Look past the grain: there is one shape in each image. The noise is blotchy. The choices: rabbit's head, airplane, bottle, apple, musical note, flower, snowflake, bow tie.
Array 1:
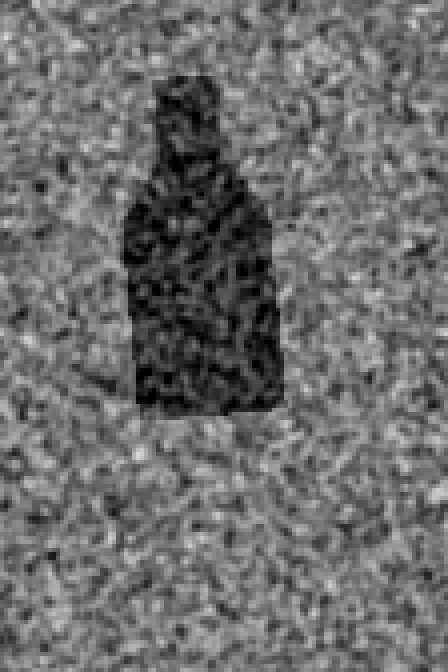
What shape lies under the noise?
bottle
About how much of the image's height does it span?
half
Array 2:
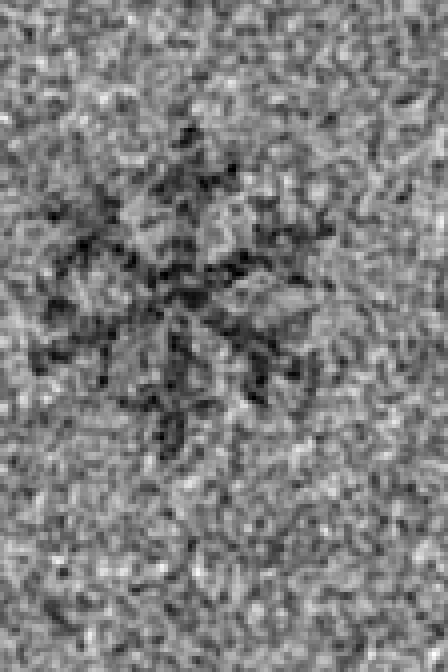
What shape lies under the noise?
snowflake
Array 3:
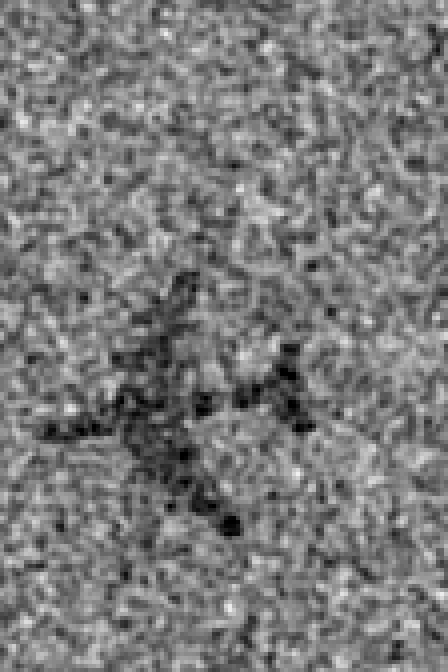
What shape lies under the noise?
airplane
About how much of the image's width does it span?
two thirds
